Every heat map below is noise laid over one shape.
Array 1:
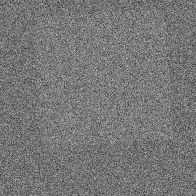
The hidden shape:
square
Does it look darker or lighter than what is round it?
lighter
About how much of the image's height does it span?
two thirds
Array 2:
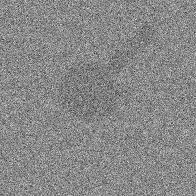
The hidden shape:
lollipop
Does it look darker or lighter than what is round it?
darker
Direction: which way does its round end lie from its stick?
down and left
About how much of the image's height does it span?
half
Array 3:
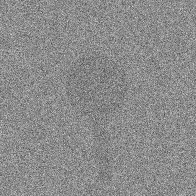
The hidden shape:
lollipop
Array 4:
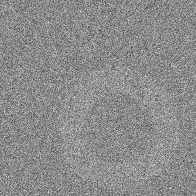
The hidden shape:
ring
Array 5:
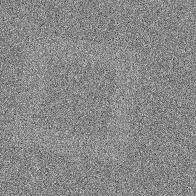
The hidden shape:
square frame
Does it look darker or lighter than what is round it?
lighter
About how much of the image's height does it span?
two thirds
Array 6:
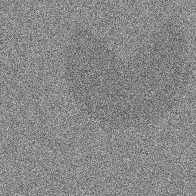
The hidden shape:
disc with a wedge cut out
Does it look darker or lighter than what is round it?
darker
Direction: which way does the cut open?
up
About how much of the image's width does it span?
two thirds
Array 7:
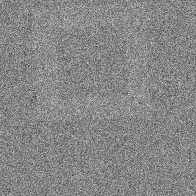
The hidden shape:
square frame
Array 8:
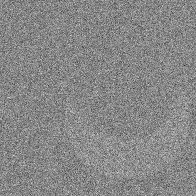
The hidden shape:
crescent
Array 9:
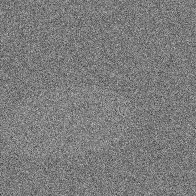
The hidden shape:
ellipse
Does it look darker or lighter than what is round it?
lighter
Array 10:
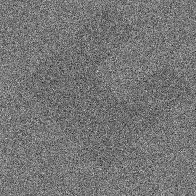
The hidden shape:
square with a notch
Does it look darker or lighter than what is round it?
darker
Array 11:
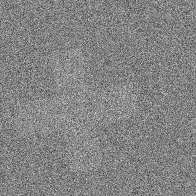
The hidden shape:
cross
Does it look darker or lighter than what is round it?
lighter
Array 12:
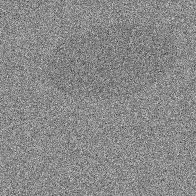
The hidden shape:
ellipse
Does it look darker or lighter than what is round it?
darker
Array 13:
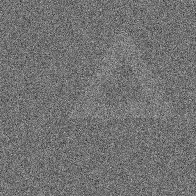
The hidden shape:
triangle frame
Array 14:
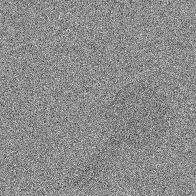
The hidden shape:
lollipop
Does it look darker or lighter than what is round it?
darker
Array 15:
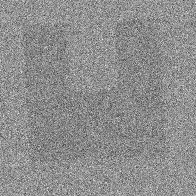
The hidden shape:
square with a notch
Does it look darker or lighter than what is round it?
darker
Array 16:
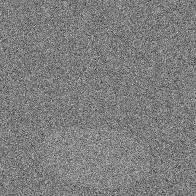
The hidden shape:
ellipse
